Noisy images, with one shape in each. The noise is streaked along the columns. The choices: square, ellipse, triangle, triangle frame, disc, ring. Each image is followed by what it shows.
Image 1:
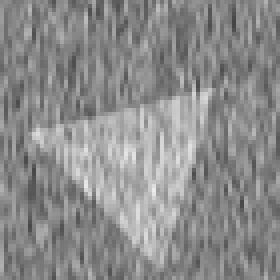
triangle
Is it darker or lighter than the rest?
lighter
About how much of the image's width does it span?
two thirds
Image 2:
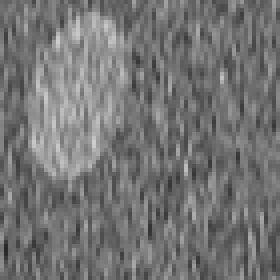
ellipse
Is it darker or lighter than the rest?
lighter
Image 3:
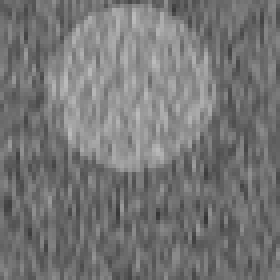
disc
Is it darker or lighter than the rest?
lighter
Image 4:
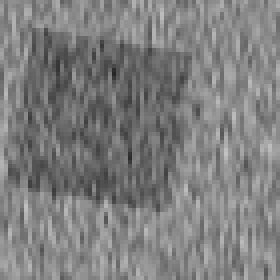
square
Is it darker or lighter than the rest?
darker
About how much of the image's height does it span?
two thirds
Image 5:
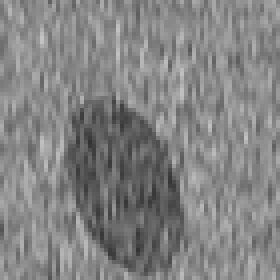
ellipse
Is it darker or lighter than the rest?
darker
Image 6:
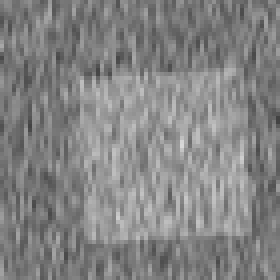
square
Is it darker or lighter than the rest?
lighter
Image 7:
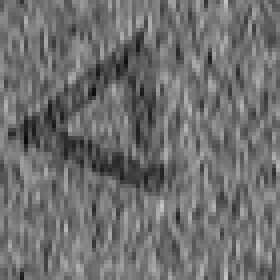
triangle frame
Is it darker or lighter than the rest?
darker
